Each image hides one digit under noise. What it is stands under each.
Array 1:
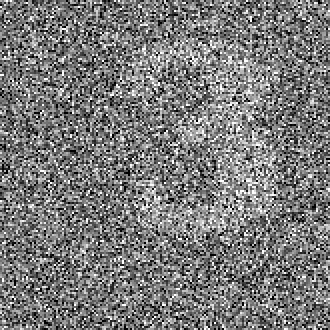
light 3
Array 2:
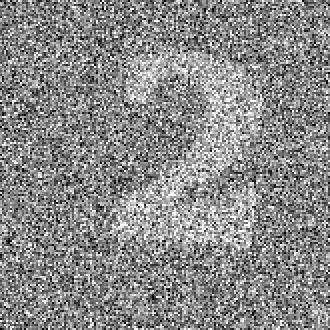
light 2
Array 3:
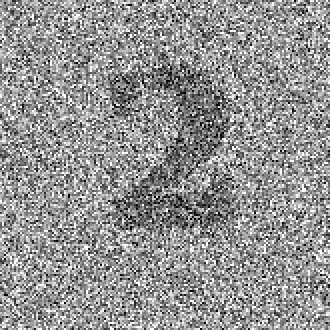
dark 2
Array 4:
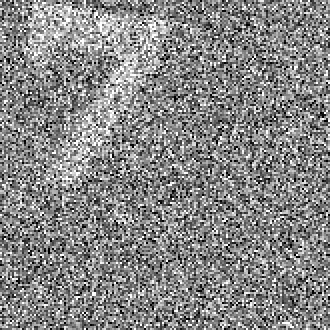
light 7
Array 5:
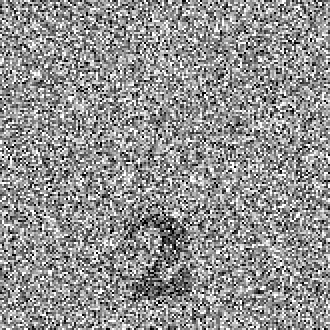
dark 2, bottom middle
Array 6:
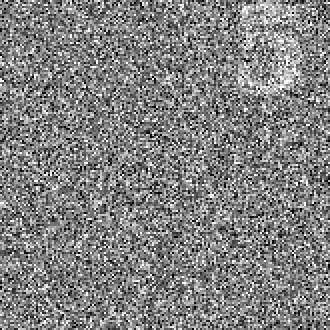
light 5, top right
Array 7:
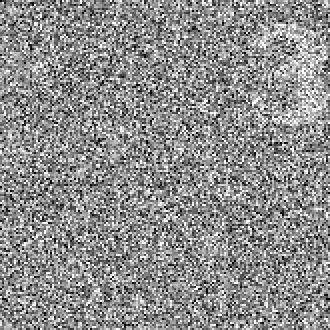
light 3, top right
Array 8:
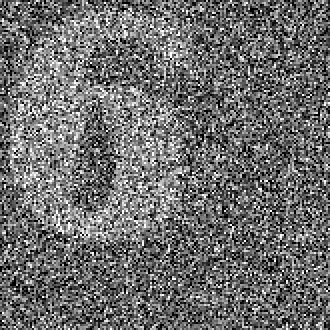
light 6
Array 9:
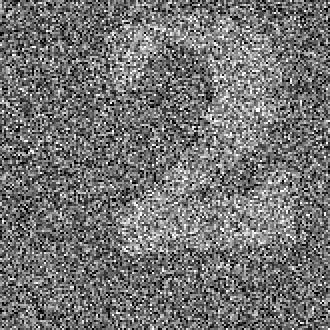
light 2
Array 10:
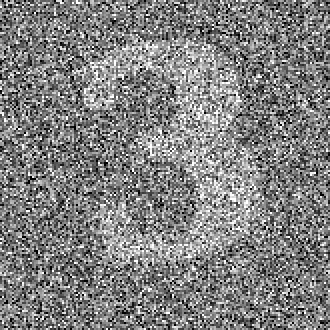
light 3
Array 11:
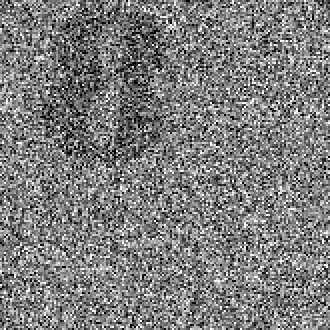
dark 8
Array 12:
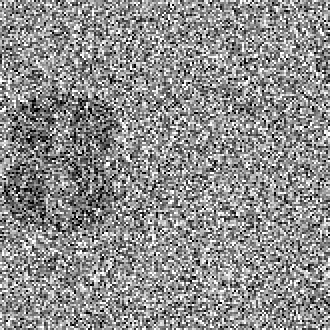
dark 8, middle left
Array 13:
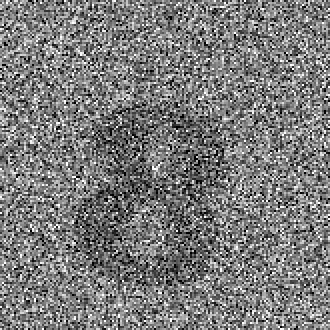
dark 8
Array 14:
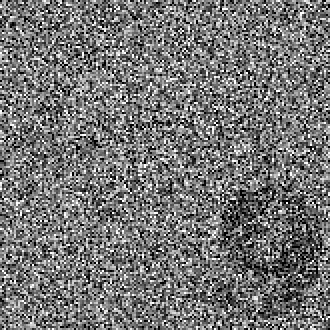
dark 9, bottom right
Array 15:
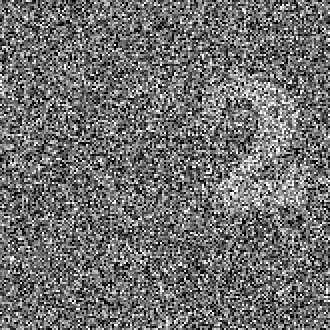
light 2, middle right
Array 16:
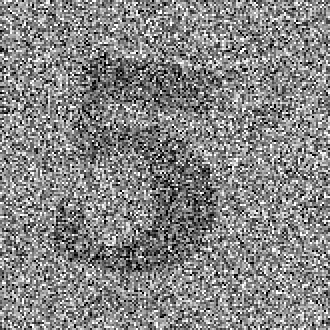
dark 5
